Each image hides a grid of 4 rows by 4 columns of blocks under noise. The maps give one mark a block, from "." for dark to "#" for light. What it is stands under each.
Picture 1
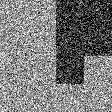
# # . .
# # . .
# # . #
# # # #
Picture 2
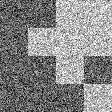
. . # #
. # # #
. . # .
. . . #
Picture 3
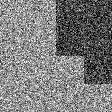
# # . .
# # . .
# # # .
# # # #
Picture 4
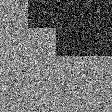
# . . .
# # . .
# # # #
# # # #
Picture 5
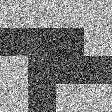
# # # #
. . . #
# . . .
# . # #
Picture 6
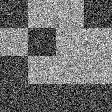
. # # .
# . # #
. # # #
. . . .
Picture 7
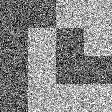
. . # #
. # . #
. # . .
. # # #
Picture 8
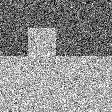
. . . .
. # . .
# # # #
# # # #
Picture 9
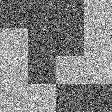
. . . #
# . . #
# . # #
# # . .
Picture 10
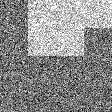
. # # #
. # # .
. . . .
. . . .
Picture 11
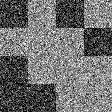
. # . #
# # # .
. # # #
. . # #
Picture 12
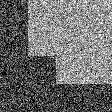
. # # #
. # # #
. . # #
. . . .
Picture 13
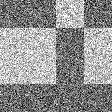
. . # .
# # . #
# # . #
. . . .
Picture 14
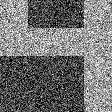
# . . #
# # # #
. . . #
. . . #
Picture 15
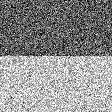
. . . .
. . . .
# # # #
# # # #
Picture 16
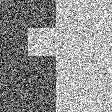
. . # #
. # # #
. . # #
. . # #
